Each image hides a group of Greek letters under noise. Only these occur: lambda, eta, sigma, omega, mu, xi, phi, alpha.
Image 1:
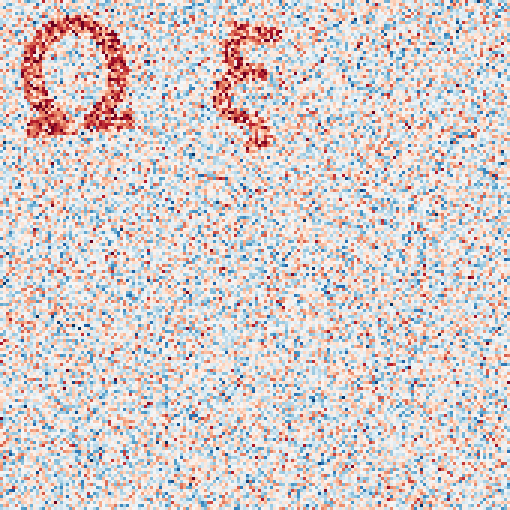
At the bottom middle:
nothing
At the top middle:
xi
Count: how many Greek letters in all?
2
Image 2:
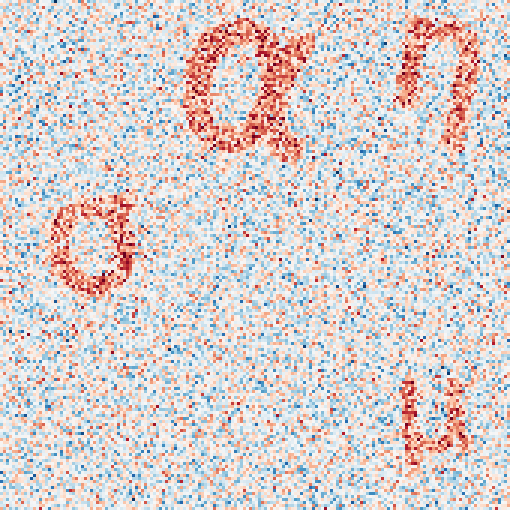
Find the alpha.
top middle
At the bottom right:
mu
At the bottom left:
nothing
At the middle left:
sigma
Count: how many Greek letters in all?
4
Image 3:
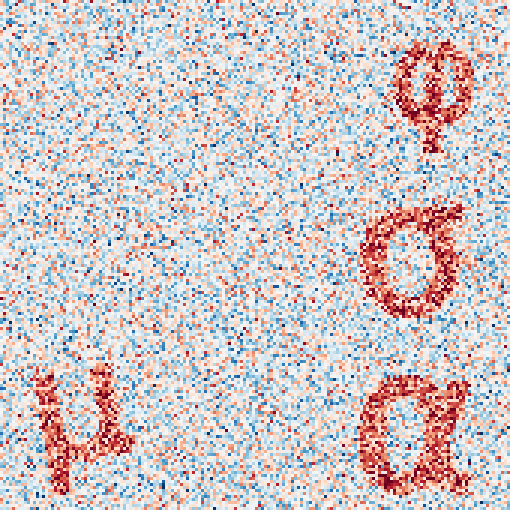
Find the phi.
top right
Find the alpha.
bottom right
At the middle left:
nothing
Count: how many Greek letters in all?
4
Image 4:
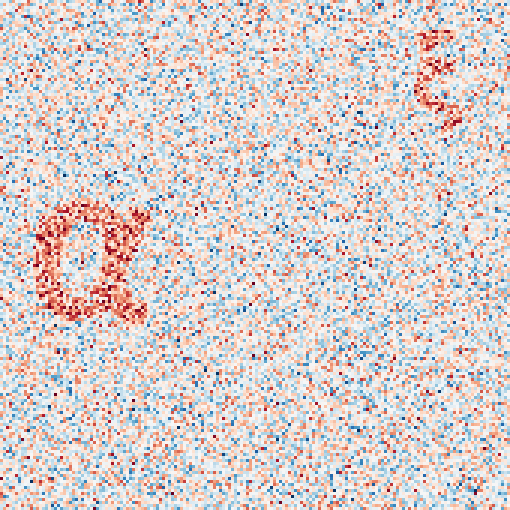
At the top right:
xi
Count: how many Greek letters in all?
2
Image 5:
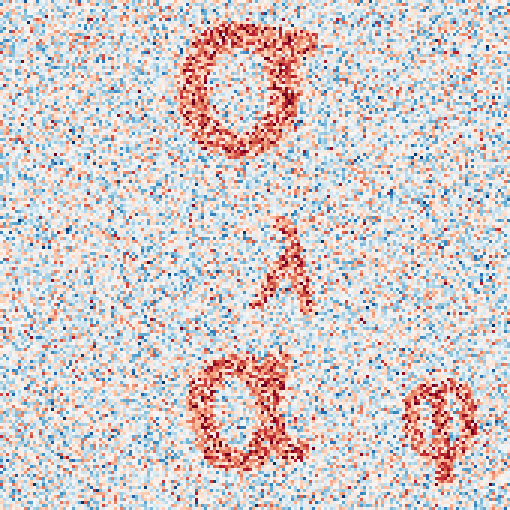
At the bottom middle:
alpha
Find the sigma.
top middle
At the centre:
lambda
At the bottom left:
nothing
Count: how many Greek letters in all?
4
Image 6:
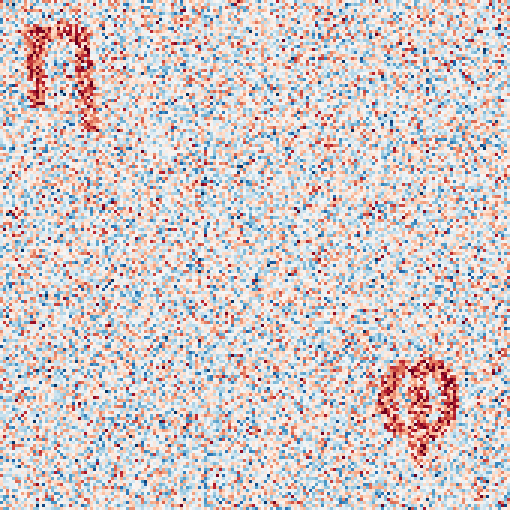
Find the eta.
top left
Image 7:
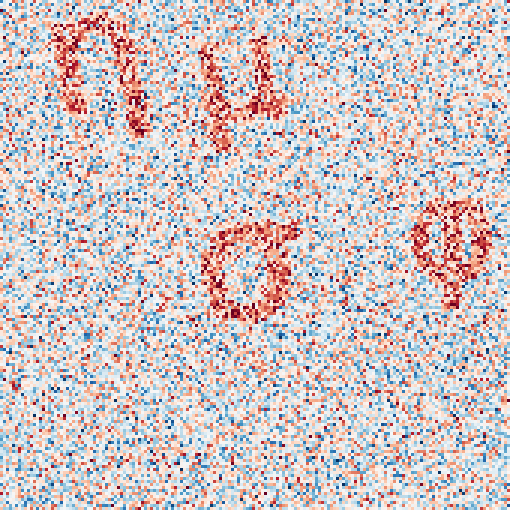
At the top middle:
mu
